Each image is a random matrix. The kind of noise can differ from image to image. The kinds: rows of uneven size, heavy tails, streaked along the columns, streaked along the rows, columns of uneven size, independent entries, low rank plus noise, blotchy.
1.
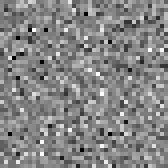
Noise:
heavy tails
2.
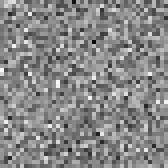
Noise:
independent entries
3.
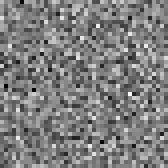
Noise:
independent entries
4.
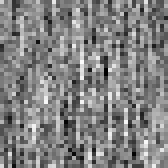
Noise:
streaked along the columns
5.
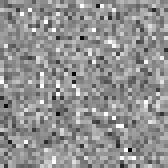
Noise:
heavy tails
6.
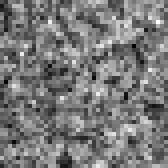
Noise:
blotchy
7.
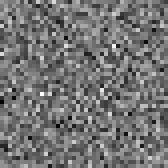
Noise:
independent entries
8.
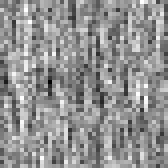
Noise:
streaked along the columns
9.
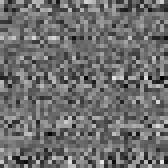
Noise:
rows of uneven size
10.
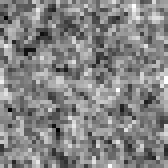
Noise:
blotchy
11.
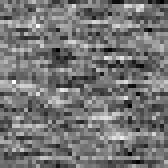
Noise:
streaked along the rows
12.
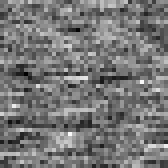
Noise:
streaked along the rows
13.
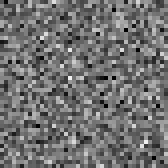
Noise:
independent entries
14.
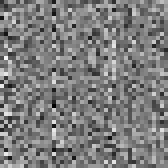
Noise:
columns of uneven size
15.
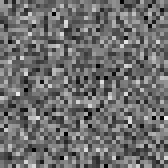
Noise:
low rank plus noise
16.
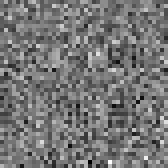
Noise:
low rank plus noise
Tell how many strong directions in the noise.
one
